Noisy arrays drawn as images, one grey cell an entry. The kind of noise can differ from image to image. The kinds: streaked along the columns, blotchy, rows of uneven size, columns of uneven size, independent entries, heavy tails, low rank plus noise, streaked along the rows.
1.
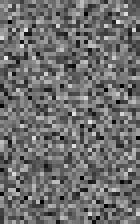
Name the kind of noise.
independent entries
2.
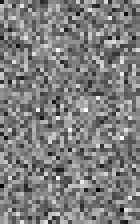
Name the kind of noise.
independent entries
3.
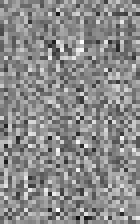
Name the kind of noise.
low rank plus noise
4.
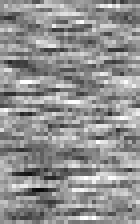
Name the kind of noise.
streaked along the rows
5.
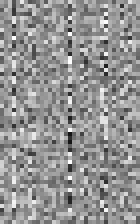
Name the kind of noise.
columns of uneven size
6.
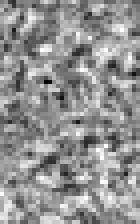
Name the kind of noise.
blotchy
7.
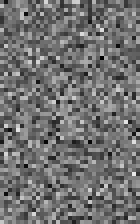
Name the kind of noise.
low rank plus noise
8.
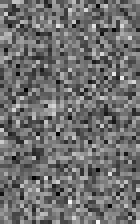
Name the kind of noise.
independent entries
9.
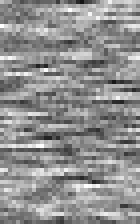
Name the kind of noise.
streaked along the rows
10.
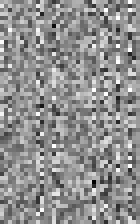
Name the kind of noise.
columns of uneven size
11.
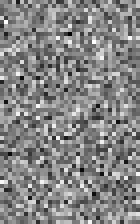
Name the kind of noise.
independent entries
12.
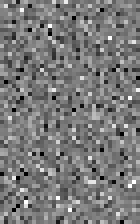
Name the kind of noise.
heavy tails
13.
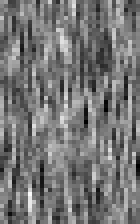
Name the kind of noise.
streaked along the columns
